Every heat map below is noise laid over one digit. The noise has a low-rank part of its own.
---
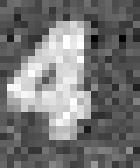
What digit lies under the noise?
4
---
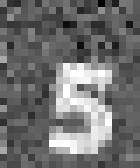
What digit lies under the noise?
5
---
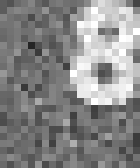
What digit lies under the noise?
8
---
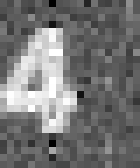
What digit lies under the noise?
4
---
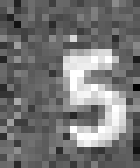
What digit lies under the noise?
5
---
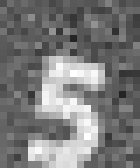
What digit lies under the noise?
5
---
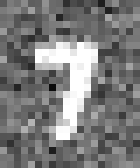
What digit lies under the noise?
7
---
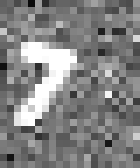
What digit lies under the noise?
7
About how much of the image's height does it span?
half
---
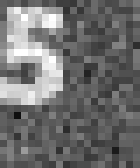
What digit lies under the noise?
5
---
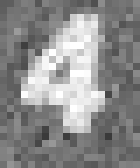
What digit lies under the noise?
4
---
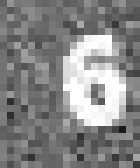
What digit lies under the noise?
6
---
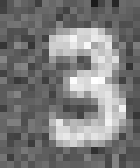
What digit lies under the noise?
3
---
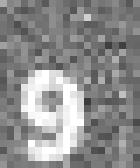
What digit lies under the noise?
9
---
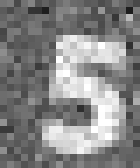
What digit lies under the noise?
5
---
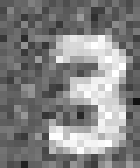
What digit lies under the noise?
3
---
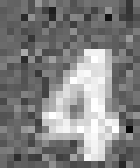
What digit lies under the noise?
4
